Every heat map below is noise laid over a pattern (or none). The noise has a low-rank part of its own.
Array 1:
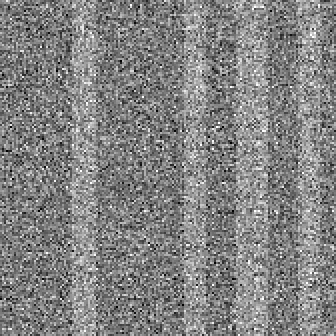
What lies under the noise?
bands of columns
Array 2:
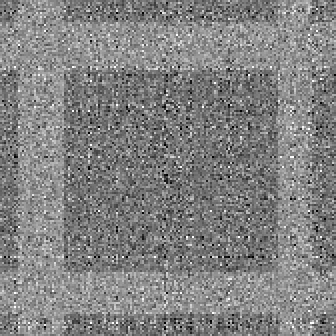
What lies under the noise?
bands of rows crossing bands of columns
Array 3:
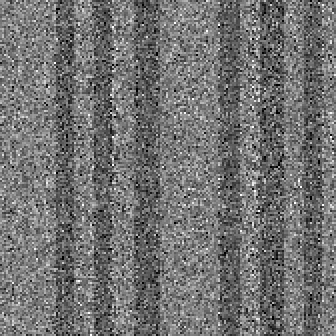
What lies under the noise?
bands of columns
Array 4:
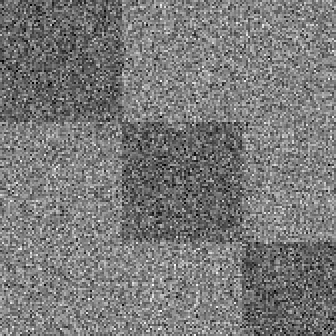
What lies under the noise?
blocks along the diagonal
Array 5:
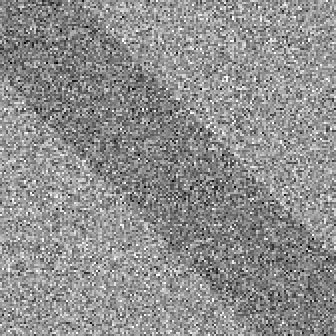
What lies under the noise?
a diagonal band
